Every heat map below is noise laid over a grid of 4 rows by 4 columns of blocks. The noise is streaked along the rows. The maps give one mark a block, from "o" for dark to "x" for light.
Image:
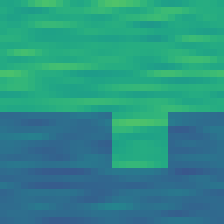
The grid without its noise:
x x x x
x x x x
o o x o
o o o o
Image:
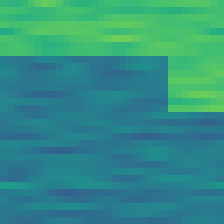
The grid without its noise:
x x x x
o o o x
o o o o
o o o o
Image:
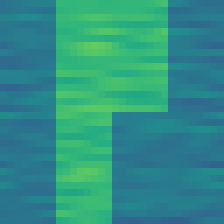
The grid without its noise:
o x x o
o x x o
o x o o
o x o o
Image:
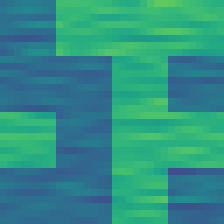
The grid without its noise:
o x x x
o o x o
x o x x
o o x o
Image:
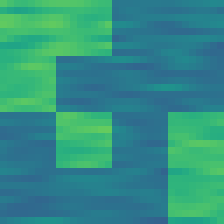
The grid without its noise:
x x o o
x o o o
o x o x
o o o x
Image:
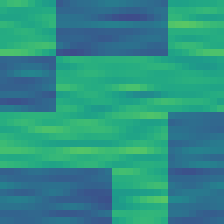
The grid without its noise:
x o o x
o x x x
x x x o
o o x o
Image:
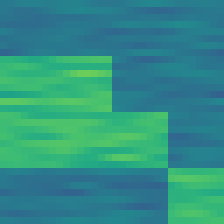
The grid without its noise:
o o o o
x x o o
x x x o
o o o x
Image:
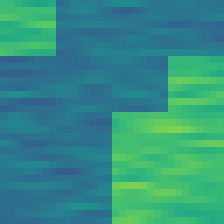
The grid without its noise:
x o o o
o o o x
o o x x
o o x x
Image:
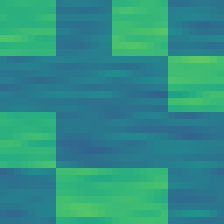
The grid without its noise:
x o x o
o o o x
x o o o
o x x o
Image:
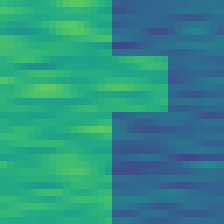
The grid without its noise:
x x o o
x x x o
x x o o
x x o o
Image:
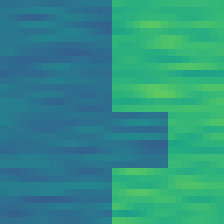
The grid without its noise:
o o x x
o o x x
o o o x
o o x x
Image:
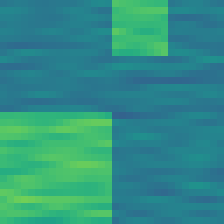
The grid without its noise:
o o x o
o o o o
x x o o
x x o o
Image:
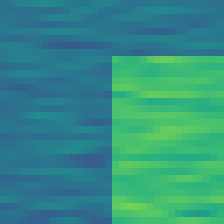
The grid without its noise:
o o o o
o o x x
o o x x
o o x x
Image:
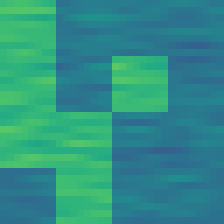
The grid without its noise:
x o o o
x o x o
x x o o
o x o o
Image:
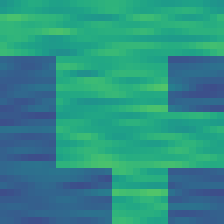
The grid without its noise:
x x x x
o x x o
o x x x
o o x o
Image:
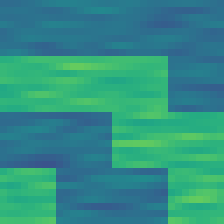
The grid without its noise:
o o o o
x x x o
o o x x
x o o x
